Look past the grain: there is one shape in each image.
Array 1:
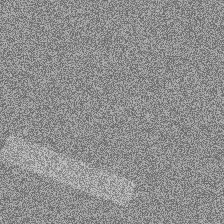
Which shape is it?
bar
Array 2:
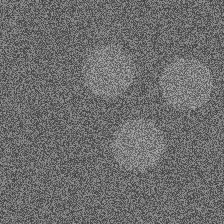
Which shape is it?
three dots
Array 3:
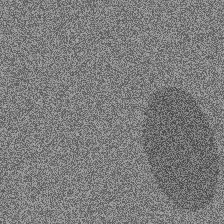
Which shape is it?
ellipse
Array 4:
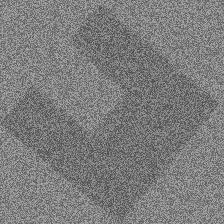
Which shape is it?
square with a notch
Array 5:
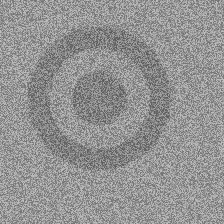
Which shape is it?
bullseye
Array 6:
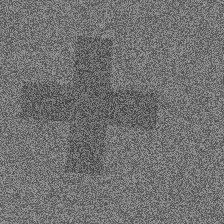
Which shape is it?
cross
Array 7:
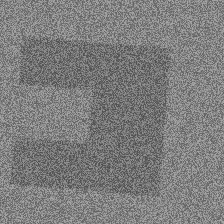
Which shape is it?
square with a notch
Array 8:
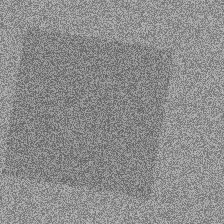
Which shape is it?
square
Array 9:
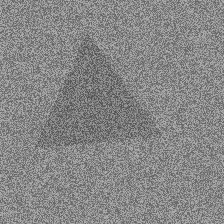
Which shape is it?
triangle
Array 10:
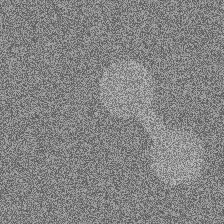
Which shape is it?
dumbbell
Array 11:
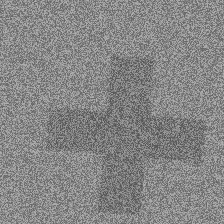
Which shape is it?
cross
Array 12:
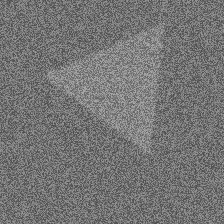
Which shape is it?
triangle
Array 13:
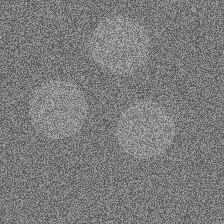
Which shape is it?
three dots
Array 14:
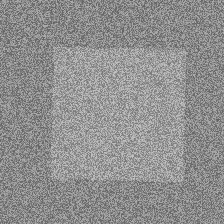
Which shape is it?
square
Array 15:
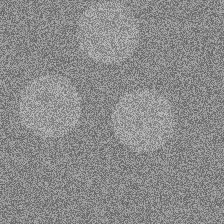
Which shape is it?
three dots
